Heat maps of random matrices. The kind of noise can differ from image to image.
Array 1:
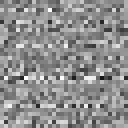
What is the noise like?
rows of uneven size
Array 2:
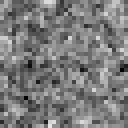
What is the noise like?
blotchy
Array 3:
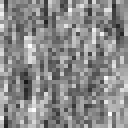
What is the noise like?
streaked along the columns
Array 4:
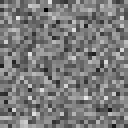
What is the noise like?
independent entries
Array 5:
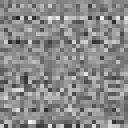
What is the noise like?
rows of uneven size
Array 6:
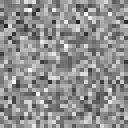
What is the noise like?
independent entries
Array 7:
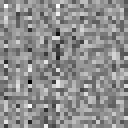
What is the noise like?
columns of uneven size
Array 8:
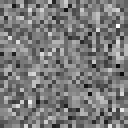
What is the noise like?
independent entries
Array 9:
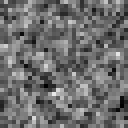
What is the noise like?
blotchy
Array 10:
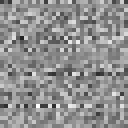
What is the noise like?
rows of uneven size
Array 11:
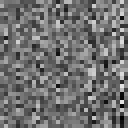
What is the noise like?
columns of uneven size
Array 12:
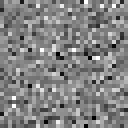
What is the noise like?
heavy tails
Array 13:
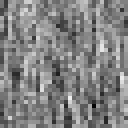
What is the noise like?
streaked along the columns
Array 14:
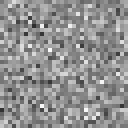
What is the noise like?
independent entries
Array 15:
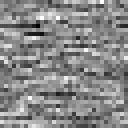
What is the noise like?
streaked along the rows
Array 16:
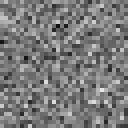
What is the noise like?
independent entries
